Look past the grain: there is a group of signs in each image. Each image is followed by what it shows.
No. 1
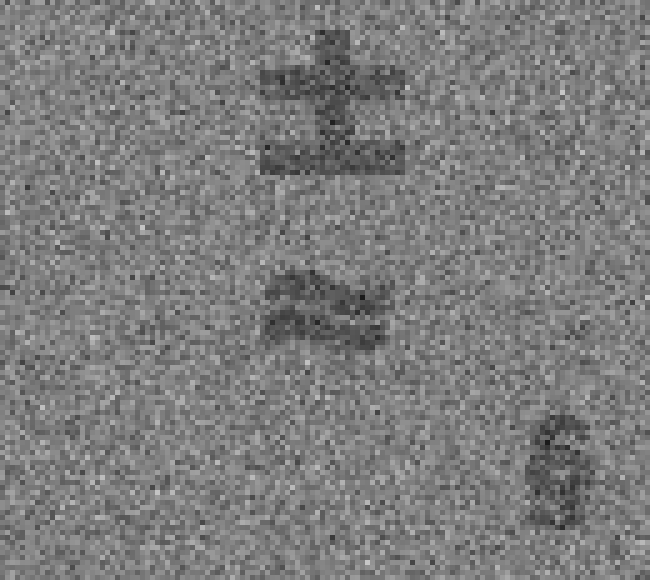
top middle: plus-minus sign; centre: approximately sign; bottom right: section sign
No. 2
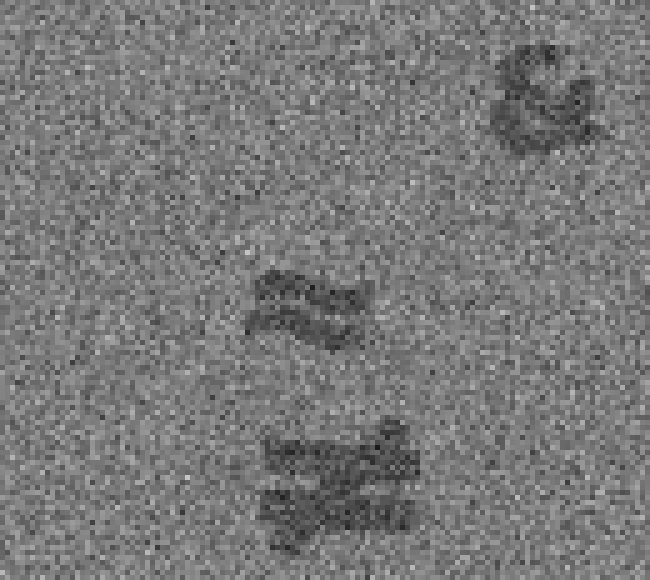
top right: ampersand; centre: approximately sign; bottom middle: not-equal sign
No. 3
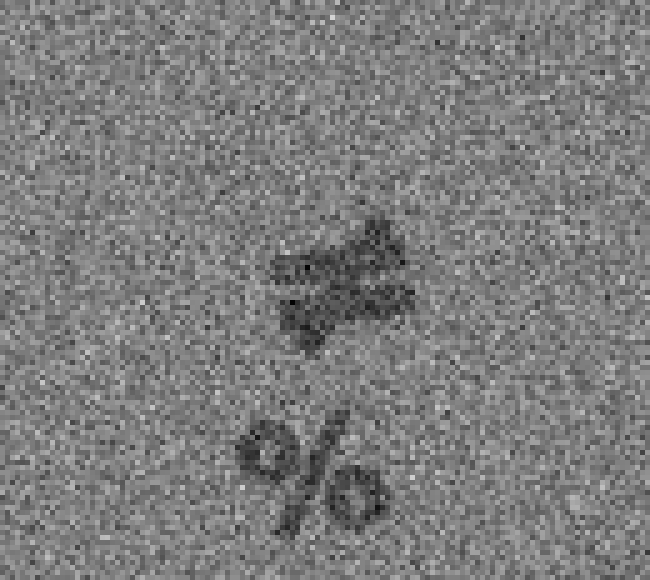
centre: not-equal sign; bottom middle: percent sign
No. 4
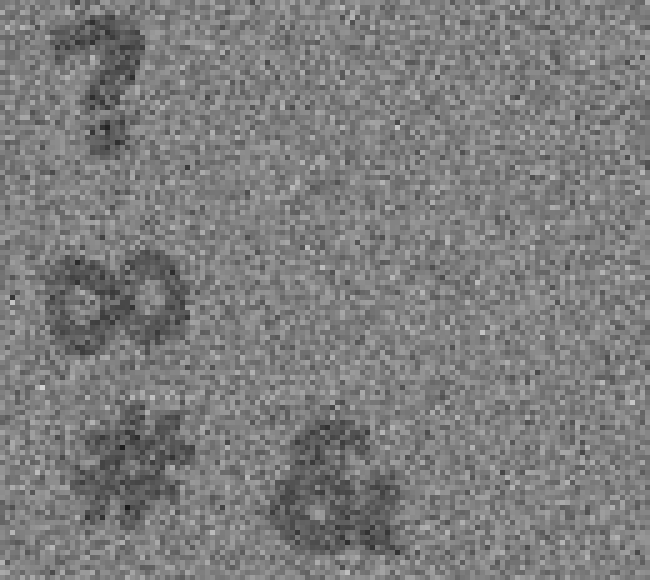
top left: question mark; middle left: infinity sign; bottom left: hash sign; bottom middle: ampersand
